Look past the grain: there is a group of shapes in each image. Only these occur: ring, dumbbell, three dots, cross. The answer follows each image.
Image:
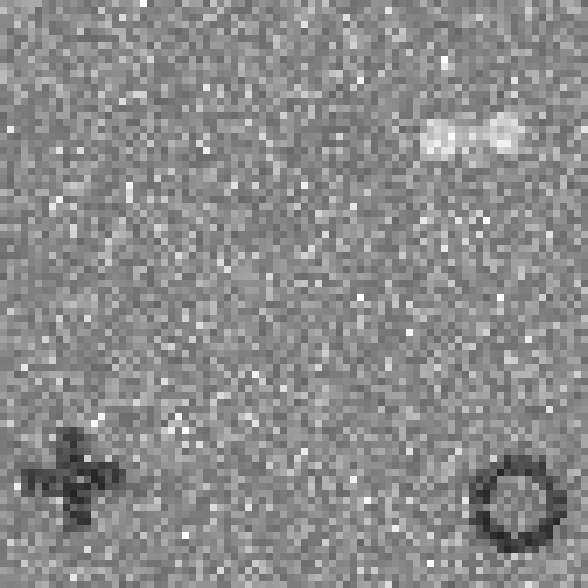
top right: light dumbbell; bottom left: dark cross; bottom right: dark ring
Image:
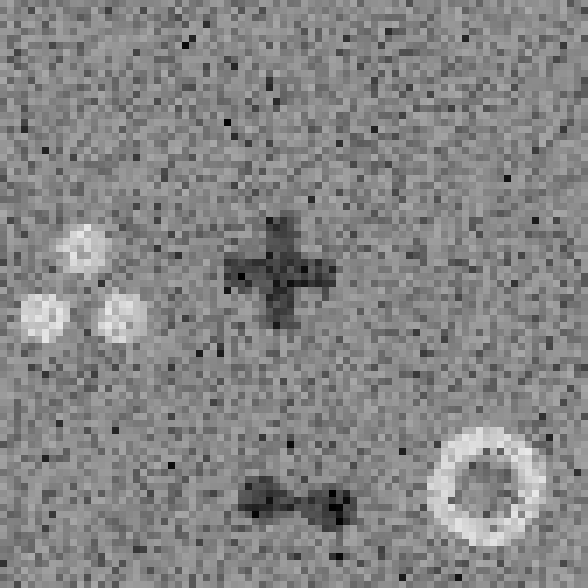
middle left: light three dots; centre: dark cross; bottom middle: dark dumbbell; bottom right: light ring
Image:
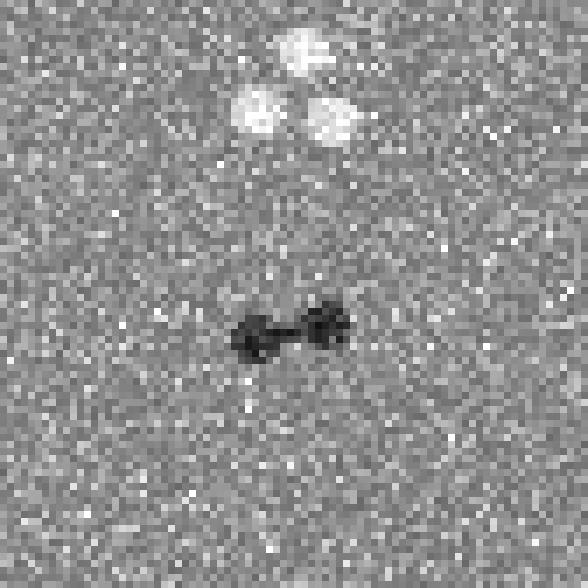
top middle: light three dots; centre: dark dumbbell
